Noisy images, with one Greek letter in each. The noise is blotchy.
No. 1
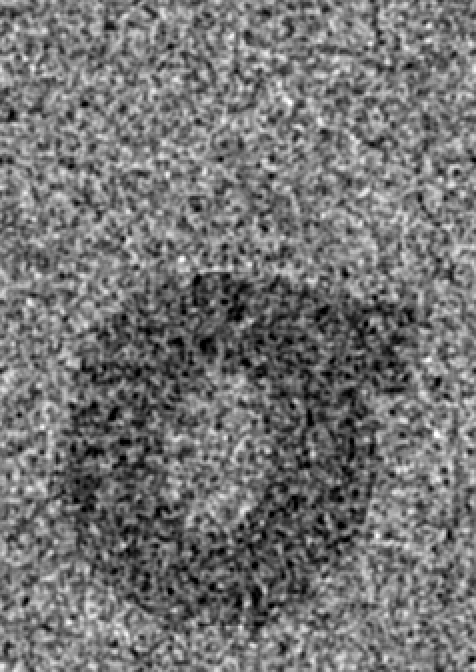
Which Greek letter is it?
sigma
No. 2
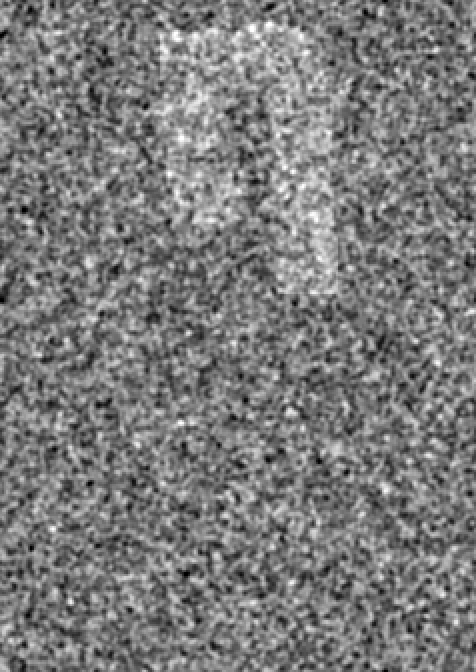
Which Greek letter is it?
eta
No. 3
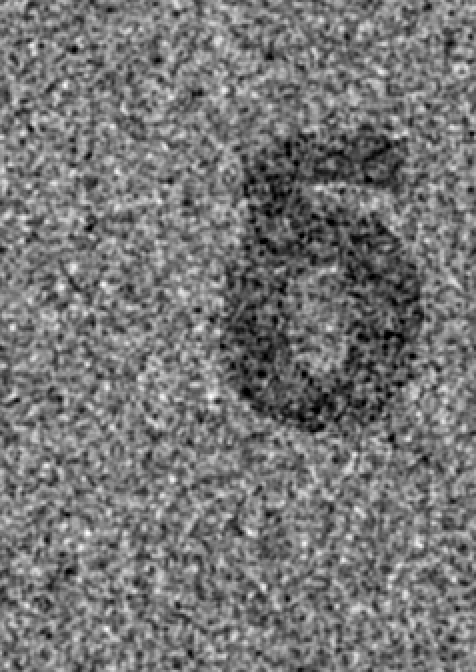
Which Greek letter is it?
delta
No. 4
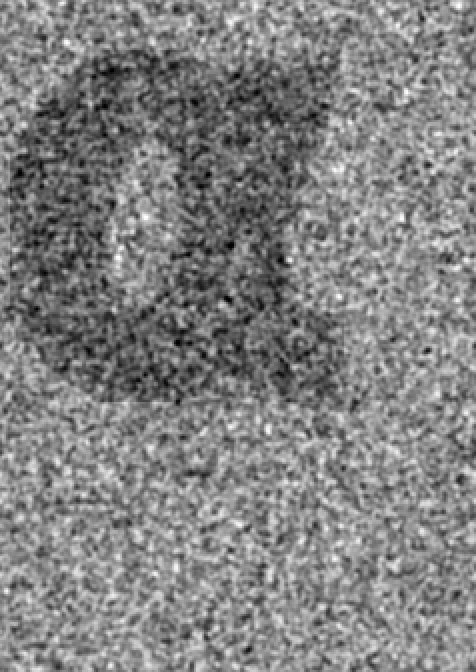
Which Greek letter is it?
alpha
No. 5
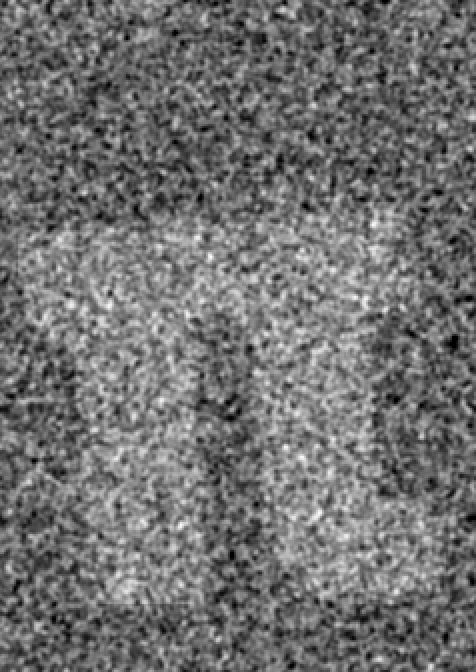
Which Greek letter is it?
pi
